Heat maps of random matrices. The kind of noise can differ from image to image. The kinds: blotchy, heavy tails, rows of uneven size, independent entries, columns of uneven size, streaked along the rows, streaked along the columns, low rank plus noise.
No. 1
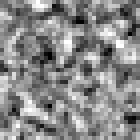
blotchy
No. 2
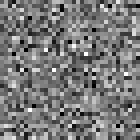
low rank plus noise
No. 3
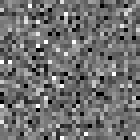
heavy tails
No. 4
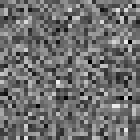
low rank plus noise
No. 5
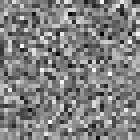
independent entries
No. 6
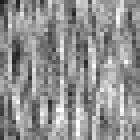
streaked along the columns
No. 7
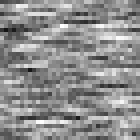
streaked along the rows
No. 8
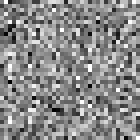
low rank plus noise
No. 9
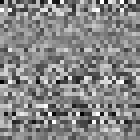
rows of uneven size
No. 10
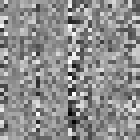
columns of uneven size
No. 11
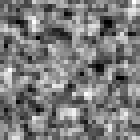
blotchy
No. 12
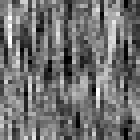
streaked along the columns
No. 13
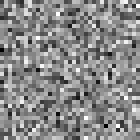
independent entries
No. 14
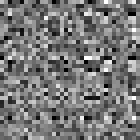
low rank plus noise
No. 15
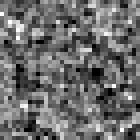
blotchy
